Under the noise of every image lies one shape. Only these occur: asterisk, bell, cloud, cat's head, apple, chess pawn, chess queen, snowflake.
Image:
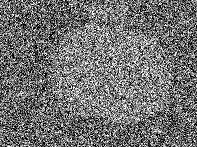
apple
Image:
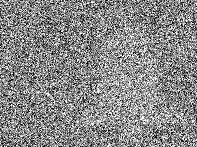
bell
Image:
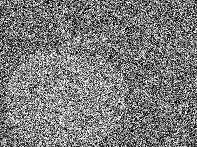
apple
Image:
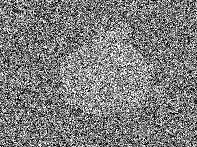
apple
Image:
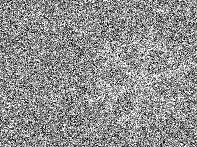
snowflake
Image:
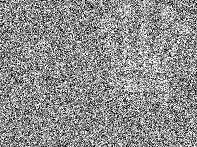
chess queen
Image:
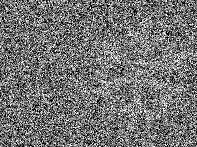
snowflake
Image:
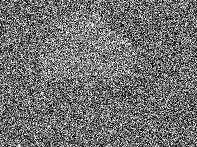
cloud
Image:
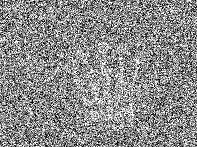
chess queen
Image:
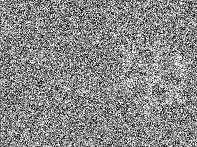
snowflake
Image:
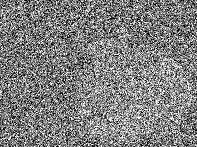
apple
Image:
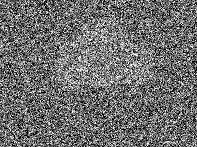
cloud
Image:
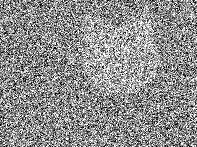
cat's head
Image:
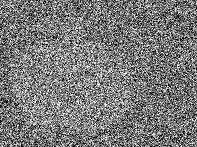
apple
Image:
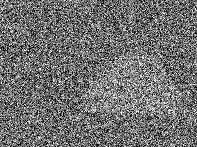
cloud
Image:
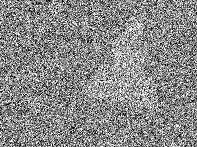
chess pawn
